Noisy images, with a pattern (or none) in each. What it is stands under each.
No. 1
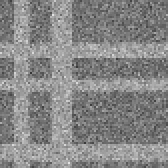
bands of rows crossing bands of columns
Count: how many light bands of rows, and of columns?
3 and 2
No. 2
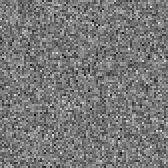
only noise
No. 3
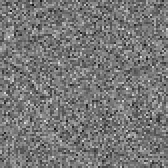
only noise
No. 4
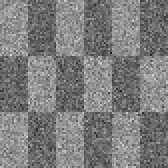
a checkerboard
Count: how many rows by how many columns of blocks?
3 by 6
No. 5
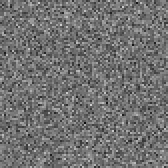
only noise
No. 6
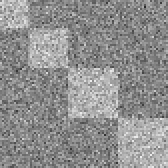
blocks along the diagonal
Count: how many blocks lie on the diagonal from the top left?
4
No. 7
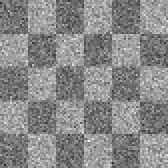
a checkerboard
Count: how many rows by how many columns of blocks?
5 by 6
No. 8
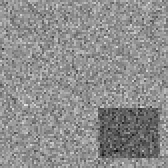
one block
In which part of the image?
bottom right
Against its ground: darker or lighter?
darker
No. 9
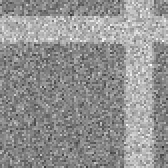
bands of rows crossing bands of columns
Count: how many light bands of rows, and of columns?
1 and 1
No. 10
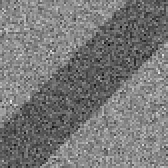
a diagonal band
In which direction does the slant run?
bottom left to top right
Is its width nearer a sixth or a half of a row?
a half
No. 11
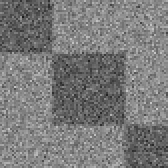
blocks along the diagonal
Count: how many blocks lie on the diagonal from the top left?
3
